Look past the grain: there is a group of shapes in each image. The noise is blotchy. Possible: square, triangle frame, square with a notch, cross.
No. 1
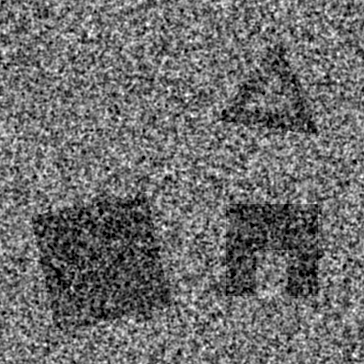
top right: dark triangle frame; bottom left: dark square; bottom right: dark square with a notch
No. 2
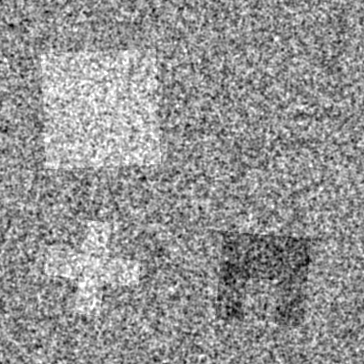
top left: light square; bottom left: light cross; bottom right: dark square with a notch
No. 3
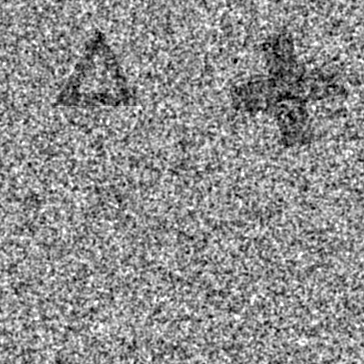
top left: dark triangle frame; top right: dark cross
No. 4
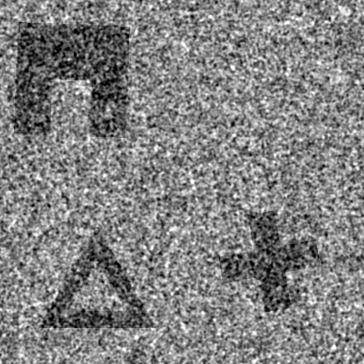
top left: dark square with a notch; bottom left: dark triangle frame; bottom right: dark cross
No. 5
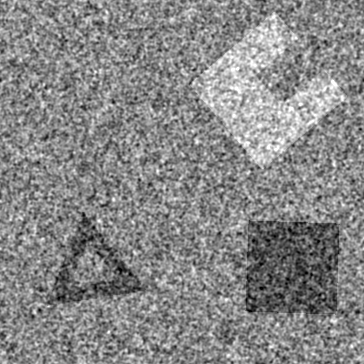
top right: light square with a notch; bottom left: dark triangle frame; bottom right: dark square
